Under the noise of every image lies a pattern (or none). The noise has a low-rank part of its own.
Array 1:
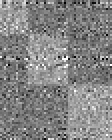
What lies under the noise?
blocks along the diagonal
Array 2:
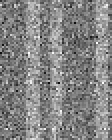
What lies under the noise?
bands of columns
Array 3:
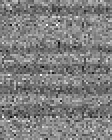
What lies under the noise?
bands of rows
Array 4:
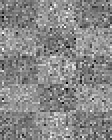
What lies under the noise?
a checkerboard
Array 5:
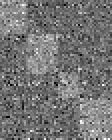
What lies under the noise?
blocks along the diagonal
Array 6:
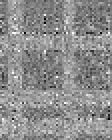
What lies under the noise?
bands of rows crossing bands of columns
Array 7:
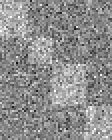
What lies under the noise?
blocks along the diagonal
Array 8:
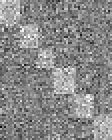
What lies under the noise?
blocks along the diagonal
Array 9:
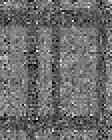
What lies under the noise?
bands of rows crossing bands of columns
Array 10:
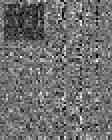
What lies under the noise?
one block
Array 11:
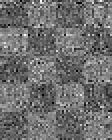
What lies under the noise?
a checkerboard
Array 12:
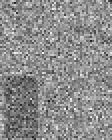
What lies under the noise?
one block
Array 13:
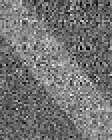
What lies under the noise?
a diagonal band
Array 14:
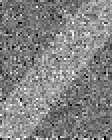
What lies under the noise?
a diagonal band
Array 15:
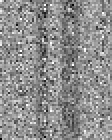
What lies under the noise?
bands of columns
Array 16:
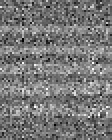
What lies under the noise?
bands of rows
